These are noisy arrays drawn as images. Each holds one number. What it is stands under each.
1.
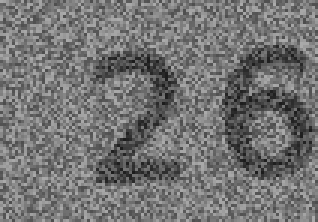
26
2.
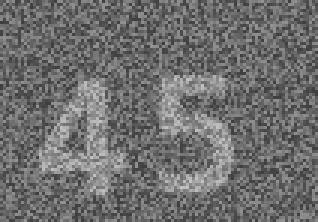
45
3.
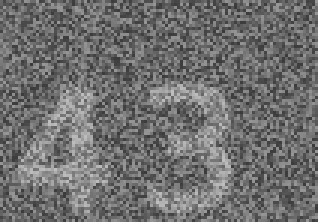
43
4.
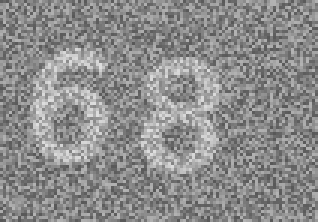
68
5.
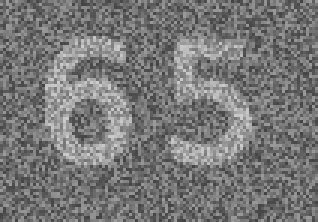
65
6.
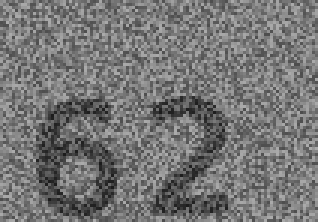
62
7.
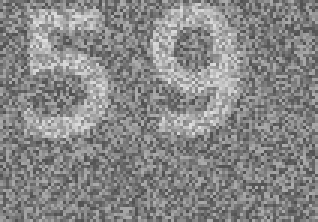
59
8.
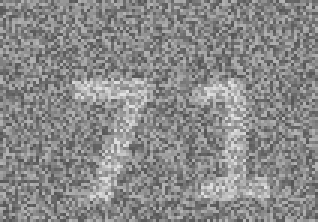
71
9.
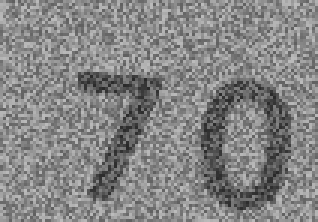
70
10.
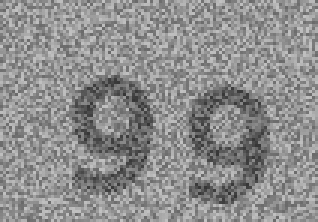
99
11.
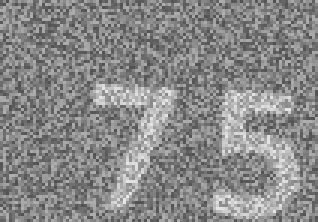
75
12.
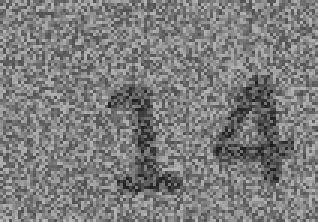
14
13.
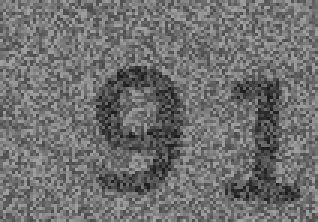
91
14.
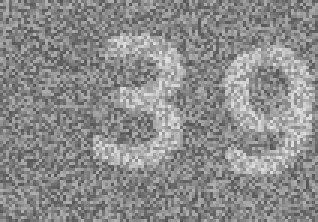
39
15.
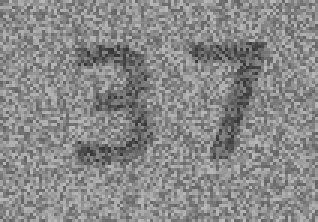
37
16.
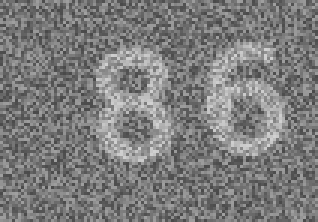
86
